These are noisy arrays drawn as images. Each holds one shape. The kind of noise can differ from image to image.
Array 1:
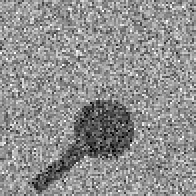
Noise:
independent entries
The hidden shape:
lollipop
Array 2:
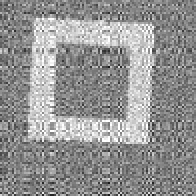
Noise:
low rank plus noise
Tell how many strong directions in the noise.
one
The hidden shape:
square frame
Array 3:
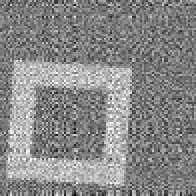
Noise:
low rank plus noise
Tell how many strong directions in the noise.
two
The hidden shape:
square frame
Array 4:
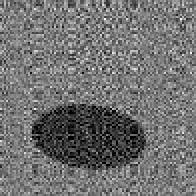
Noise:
low rank plus noise
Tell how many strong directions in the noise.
two
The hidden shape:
ellipse
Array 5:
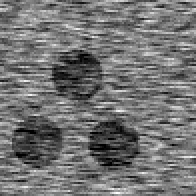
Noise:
streaked along the rows
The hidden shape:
three dots
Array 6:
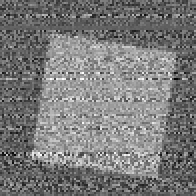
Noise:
rows of uneven size
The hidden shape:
square
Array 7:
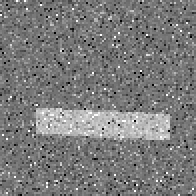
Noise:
heavy tails
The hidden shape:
bar
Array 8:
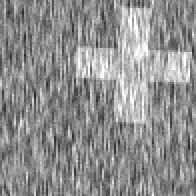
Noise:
streaked along the columns
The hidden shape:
cross
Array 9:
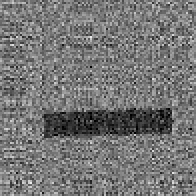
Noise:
low rank plus noise
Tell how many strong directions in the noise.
three or four
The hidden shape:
bar
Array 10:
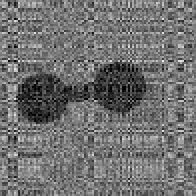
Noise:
low rank plus noise
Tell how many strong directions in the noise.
one
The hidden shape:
dumbbell
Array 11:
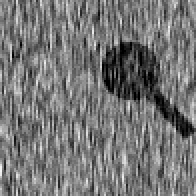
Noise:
streaked along the columns
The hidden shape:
lollipop
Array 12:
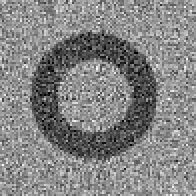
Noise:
low rank plus noise
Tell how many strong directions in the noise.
five to eight
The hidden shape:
ring
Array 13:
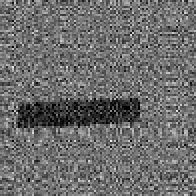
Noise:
low rank plus noise
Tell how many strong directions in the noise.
two
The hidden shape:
bar
